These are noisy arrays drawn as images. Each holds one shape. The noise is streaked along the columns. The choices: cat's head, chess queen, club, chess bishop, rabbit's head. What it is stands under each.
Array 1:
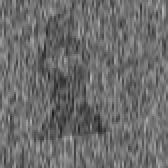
chess bishop
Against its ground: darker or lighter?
darker
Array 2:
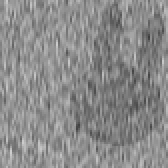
rabbit's head
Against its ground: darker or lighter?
darker
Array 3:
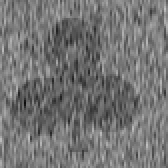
club
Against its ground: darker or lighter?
darker
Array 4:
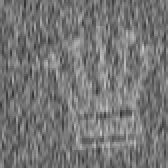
chess queen
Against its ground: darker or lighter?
lighter
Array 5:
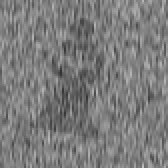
chess bishop
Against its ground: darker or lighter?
darker
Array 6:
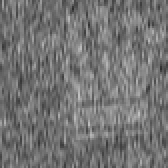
chess queen
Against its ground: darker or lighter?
lighter
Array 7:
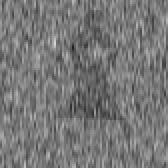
chess bishop
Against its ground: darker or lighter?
darker
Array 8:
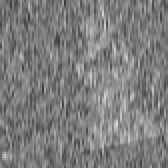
chess bishop
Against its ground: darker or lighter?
lighter
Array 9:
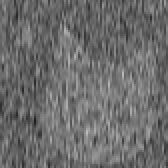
cat's head
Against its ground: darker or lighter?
lighter
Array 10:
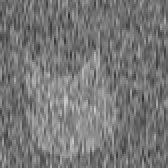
cat's head
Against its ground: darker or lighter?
lighter
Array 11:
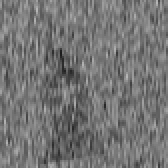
chess bishop
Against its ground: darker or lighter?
darker
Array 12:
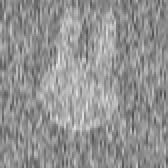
rabbit's head
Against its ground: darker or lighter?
lighter
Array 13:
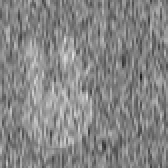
rabbit's head
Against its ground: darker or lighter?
lighter
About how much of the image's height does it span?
two thirds
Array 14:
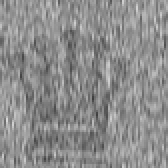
chess queen
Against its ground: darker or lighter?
darker
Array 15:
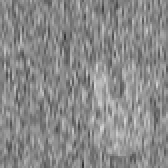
rabbit's head
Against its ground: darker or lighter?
lighter
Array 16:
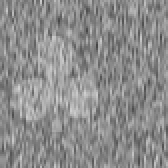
club
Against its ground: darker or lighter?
lighter
